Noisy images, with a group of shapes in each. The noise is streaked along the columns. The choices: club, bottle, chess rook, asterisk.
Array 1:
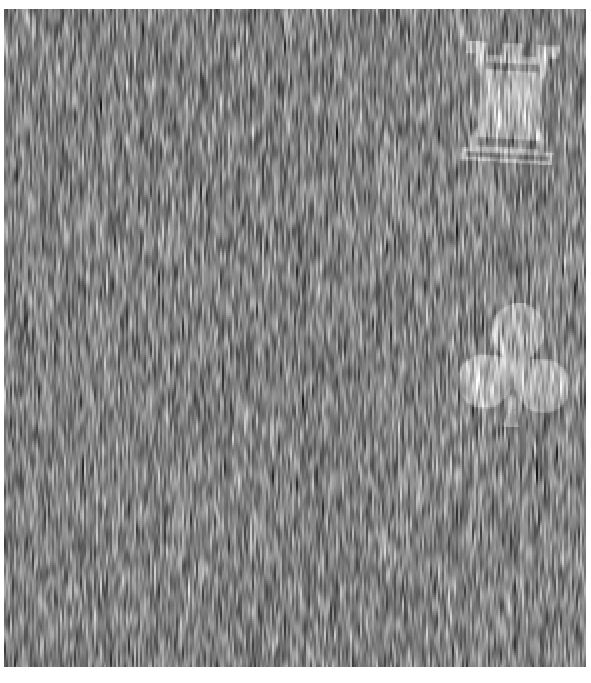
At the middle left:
nothing
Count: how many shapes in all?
2
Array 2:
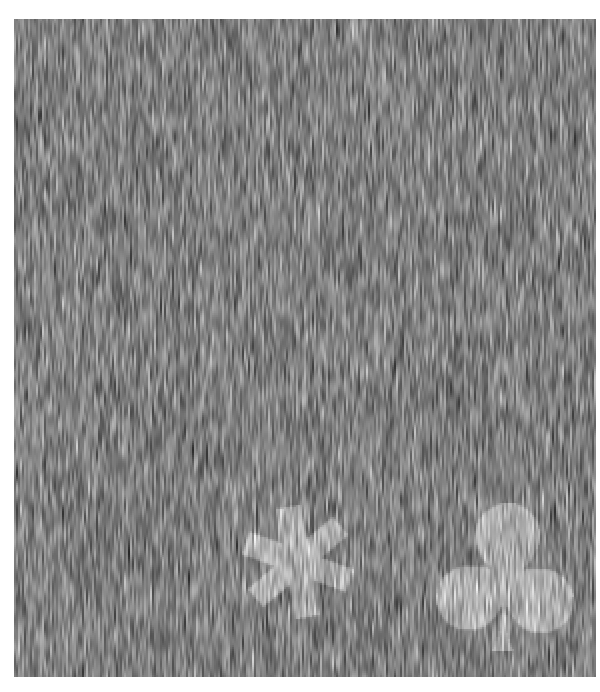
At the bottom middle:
asterisk
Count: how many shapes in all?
2
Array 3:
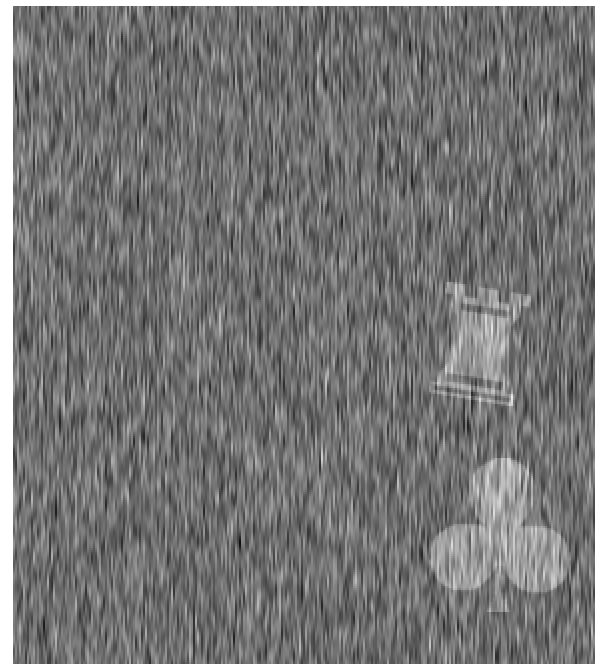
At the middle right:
chess rook
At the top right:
nothing
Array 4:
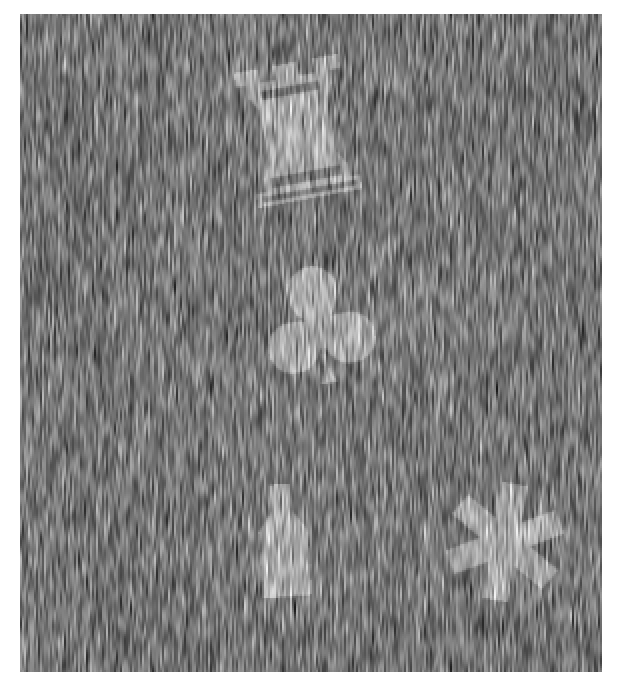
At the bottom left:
nothing
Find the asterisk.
bottom right
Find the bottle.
bottom middle
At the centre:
club
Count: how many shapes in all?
4
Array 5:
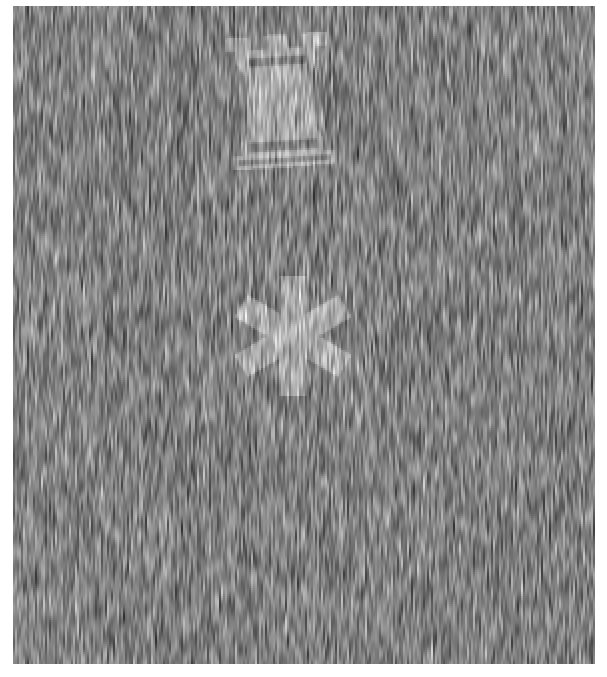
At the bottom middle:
nothing
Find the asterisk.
centre
